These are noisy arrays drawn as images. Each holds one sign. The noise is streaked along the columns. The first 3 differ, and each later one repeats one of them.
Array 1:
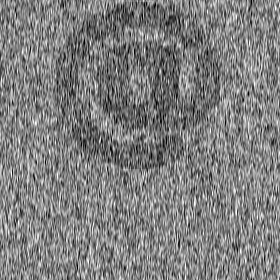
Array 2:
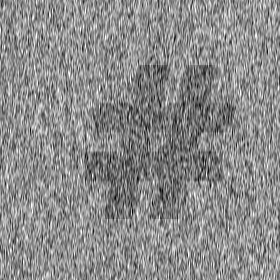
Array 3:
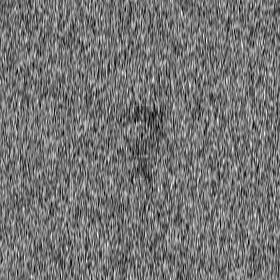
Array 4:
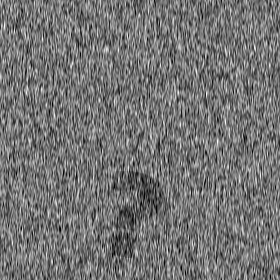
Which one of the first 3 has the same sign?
3
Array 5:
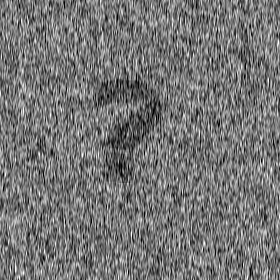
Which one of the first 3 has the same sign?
3
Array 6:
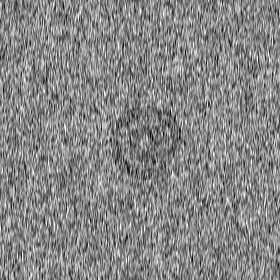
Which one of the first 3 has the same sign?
1
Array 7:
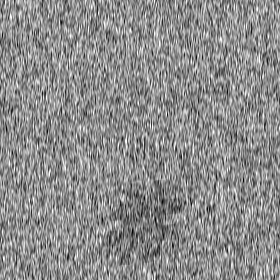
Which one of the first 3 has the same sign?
2
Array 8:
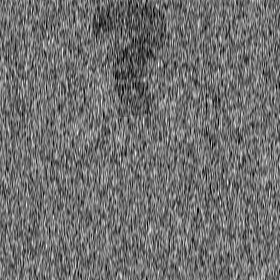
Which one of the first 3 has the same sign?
3
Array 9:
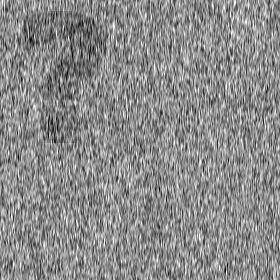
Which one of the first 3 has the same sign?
3
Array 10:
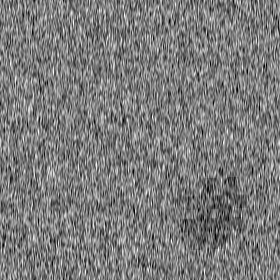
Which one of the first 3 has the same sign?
2
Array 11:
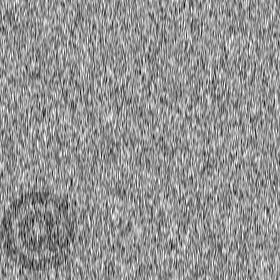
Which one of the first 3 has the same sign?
1
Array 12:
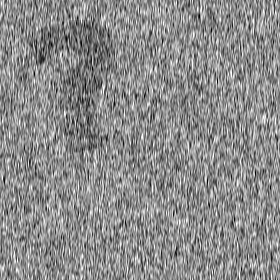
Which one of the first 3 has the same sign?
3
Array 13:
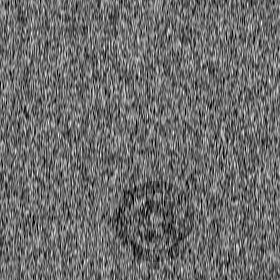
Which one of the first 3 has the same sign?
1
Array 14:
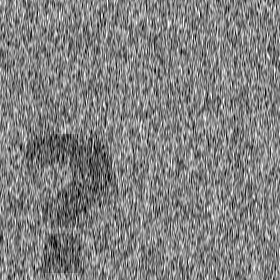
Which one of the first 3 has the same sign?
3
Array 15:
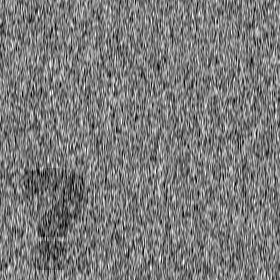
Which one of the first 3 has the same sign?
3
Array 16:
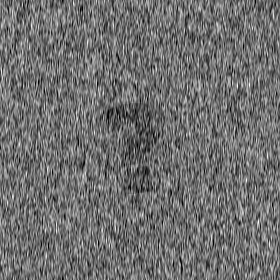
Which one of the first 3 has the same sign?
3
